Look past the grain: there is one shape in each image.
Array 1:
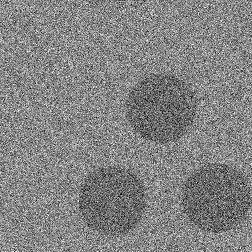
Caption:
dark three dots
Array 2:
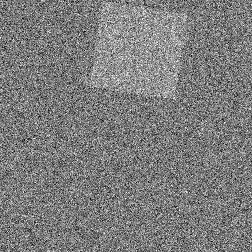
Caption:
light square, top middle
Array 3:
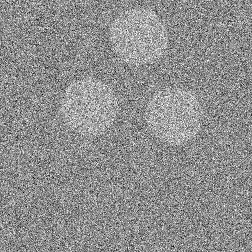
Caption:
light three dots
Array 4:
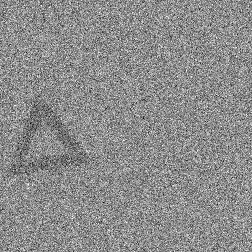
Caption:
dark triangle frame, middle left
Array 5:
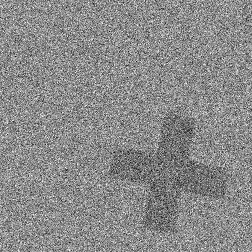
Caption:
dark cross
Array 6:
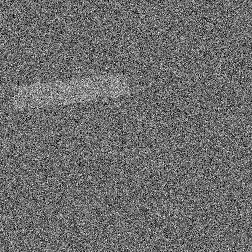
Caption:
light bar
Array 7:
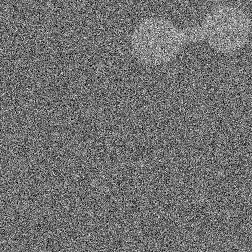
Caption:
light dumbbell
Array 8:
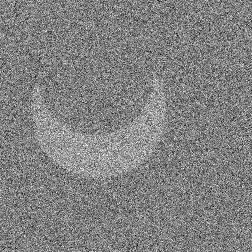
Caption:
light crescent
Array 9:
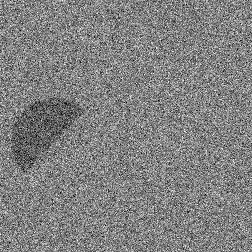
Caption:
dark half disc, middle left
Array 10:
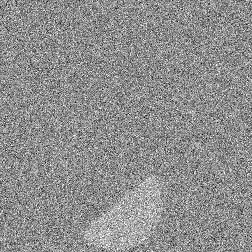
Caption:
light half disc, bottom middle
